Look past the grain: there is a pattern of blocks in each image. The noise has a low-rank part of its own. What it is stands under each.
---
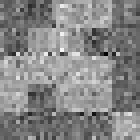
mirrored about the diagonal from the top left
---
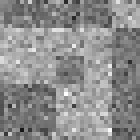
mirrored about the diagonal from the bottom left
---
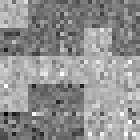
no symmetry
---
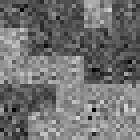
no symmetry
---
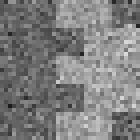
top and bottom mirror each other
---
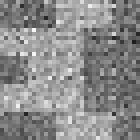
top and bottom mirror each other
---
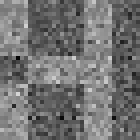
top and bottom mirror each other
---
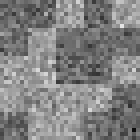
mirrored about the diagonal from the bottom left
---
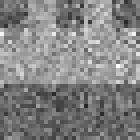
left and right mirror each other
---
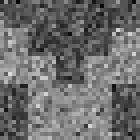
left and right mirror each other
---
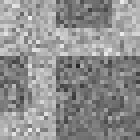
mirrored about the diagonal from the top left
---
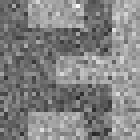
top and bottom mirror each other
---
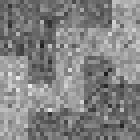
the same after a half turn
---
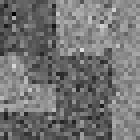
no symmetry
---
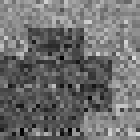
mirrored about the diagonal from the bottom left
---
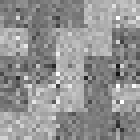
the same after a half turn
